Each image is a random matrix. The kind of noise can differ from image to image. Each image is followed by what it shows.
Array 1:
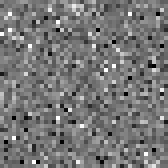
heavy tails
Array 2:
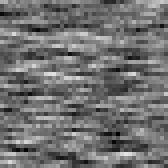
streaked along the rows
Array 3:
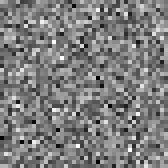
independent entries
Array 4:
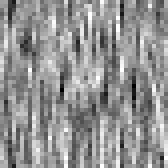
streaked along the columns
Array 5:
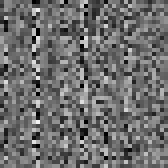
columns of uneven size
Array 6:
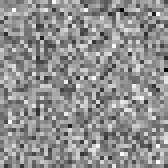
independent entries
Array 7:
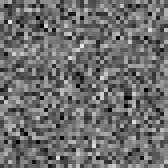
independent entries
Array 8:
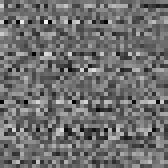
rows of uneven size
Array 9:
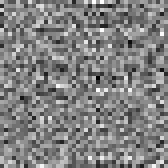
low rank plus noise
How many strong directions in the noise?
three or four
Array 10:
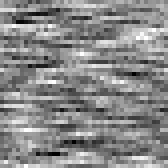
streaked along the rows
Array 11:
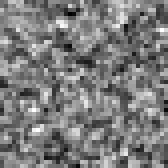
blotchy
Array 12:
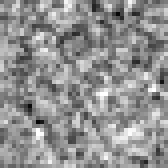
blotchy
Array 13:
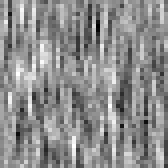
streaked along the columns
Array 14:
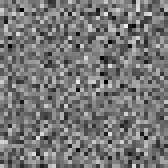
low rank plus noise
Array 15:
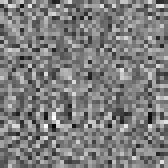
low rank plus noise
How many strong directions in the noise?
two
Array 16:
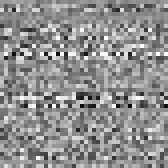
rows of uneven size
